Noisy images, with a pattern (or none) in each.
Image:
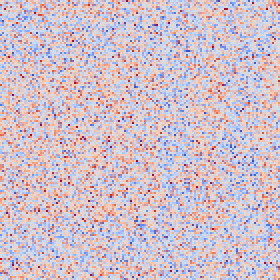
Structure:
bands of rows crossing bands of columns
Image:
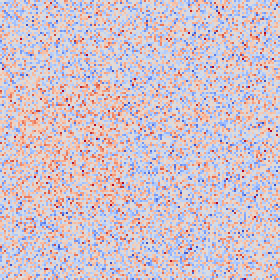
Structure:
one block
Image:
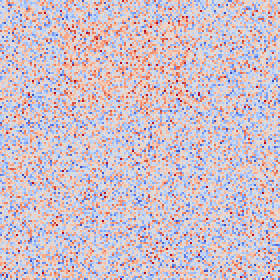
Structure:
one block
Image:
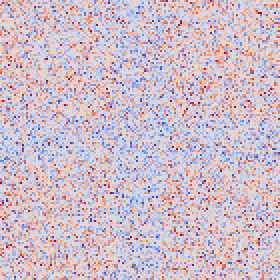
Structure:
bands of rows crossing bands of columns
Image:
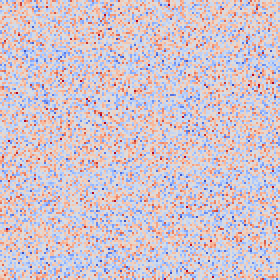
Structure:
bands of rows
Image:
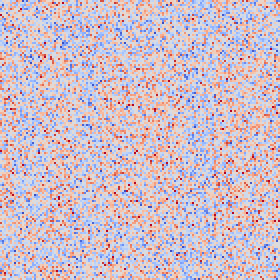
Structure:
bands of rows crossing bands of columns
